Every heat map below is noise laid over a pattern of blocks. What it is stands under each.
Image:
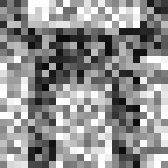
left and right mirror each other
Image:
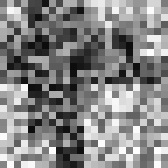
mirrored about the diagonal from the top left
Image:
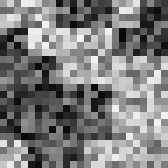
no symmetry
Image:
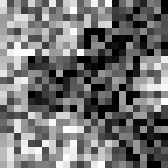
top and bottom mirror each other
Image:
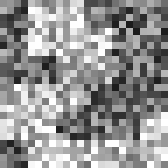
no symmetry
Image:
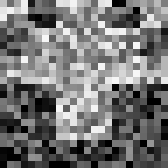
left and right mirror each other
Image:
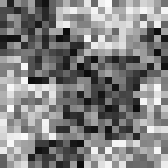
mirrored about the diagonal from the top left
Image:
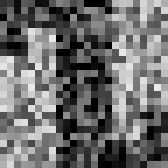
the same after a half turn
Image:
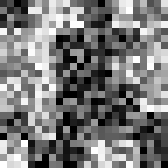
no symmetry
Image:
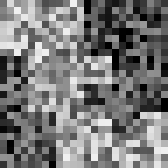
no symmetry
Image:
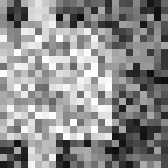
top and bottom mirror each other
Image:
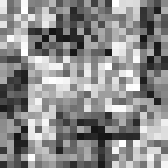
the same after a half turn
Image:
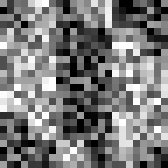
the same after a half turn
